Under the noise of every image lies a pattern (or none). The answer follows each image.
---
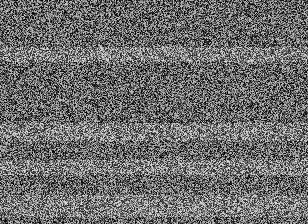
bands of rows
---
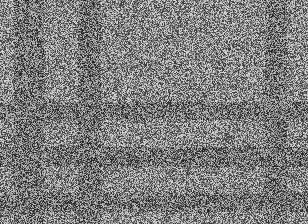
bands of rows crossing bands of columns
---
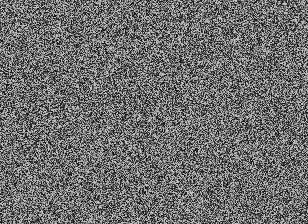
only noise
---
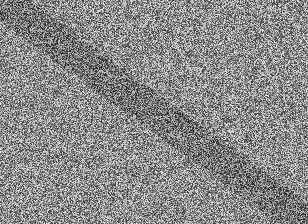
a diagonal band
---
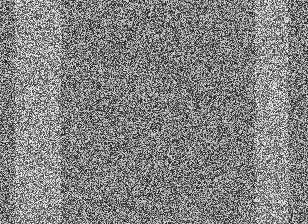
bands of columns
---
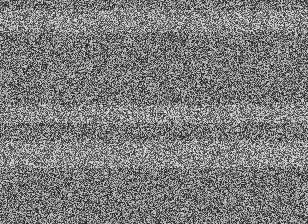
bands of rows
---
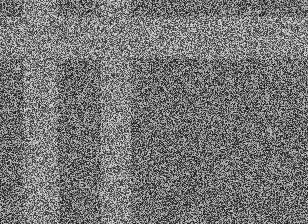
bands of rows crossing bands of columns
